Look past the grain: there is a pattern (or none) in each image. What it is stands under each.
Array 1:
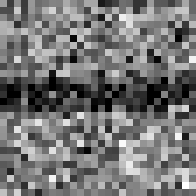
one horizontal stripe
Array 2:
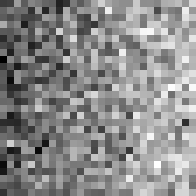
a smooth slope
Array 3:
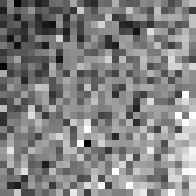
a smooth slope
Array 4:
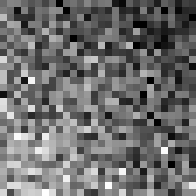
a smooth slope
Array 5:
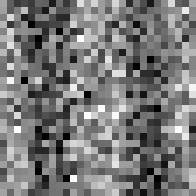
vertical stripes
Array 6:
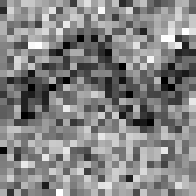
a wavy band
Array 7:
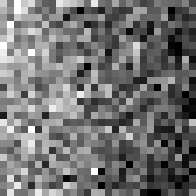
a smooth slope
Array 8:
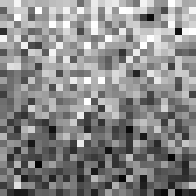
a smooth slope
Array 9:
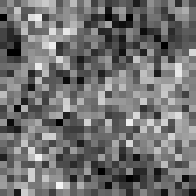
spokes from one point
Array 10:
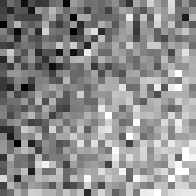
a smooth slope
